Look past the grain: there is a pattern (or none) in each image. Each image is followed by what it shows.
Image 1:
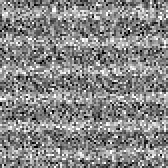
horizontal stripes
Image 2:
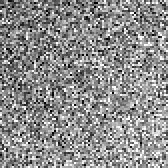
a smooth slope
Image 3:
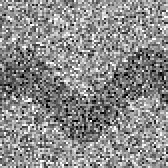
a wavy band
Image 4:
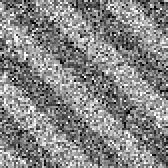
diagonal stripes
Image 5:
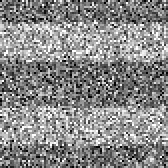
horizontal stripes
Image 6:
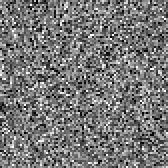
only noise
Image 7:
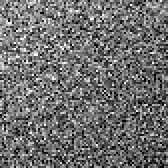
a smooth slope
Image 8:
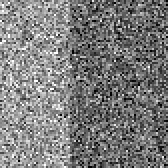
a sharp edge
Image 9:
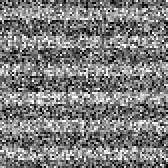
horizontal stripes
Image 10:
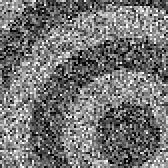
rings round one point
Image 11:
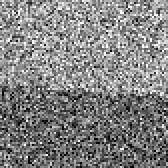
a sharp edge
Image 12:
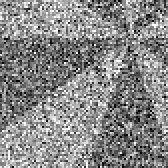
spokes from one point
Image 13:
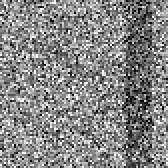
one vertical stripe
